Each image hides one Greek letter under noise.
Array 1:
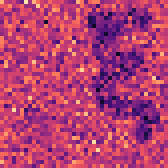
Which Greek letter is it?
xi
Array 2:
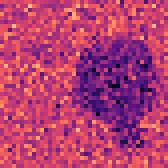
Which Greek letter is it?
phi
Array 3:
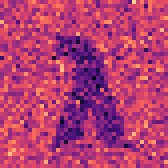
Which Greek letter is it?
lambda
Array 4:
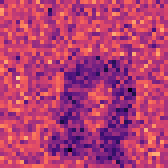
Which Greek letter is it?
omega
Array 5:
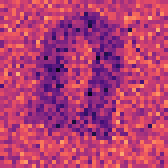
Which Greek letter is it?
omega
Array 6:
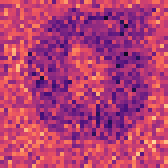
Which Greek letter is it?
sigma
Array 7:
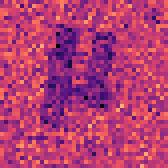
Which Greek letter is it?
mu
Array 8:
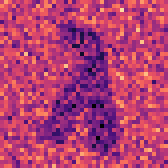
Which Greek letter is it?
lambda
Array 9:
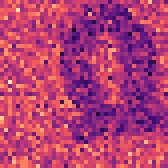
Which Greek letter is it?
omega
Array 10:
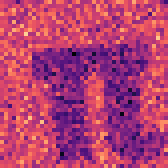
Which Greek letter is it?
pi
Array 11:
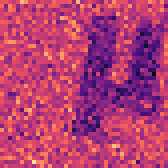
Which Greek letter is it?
mu
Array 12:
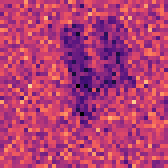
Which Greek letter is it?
mu
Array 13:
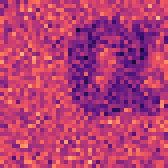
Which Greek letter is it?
alpha
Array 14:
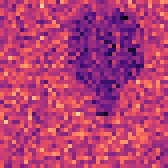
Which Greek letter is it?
phi
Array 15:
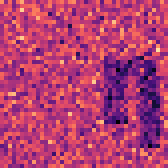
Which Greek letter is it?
eta
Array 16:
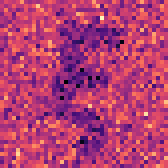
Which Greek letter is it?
xi
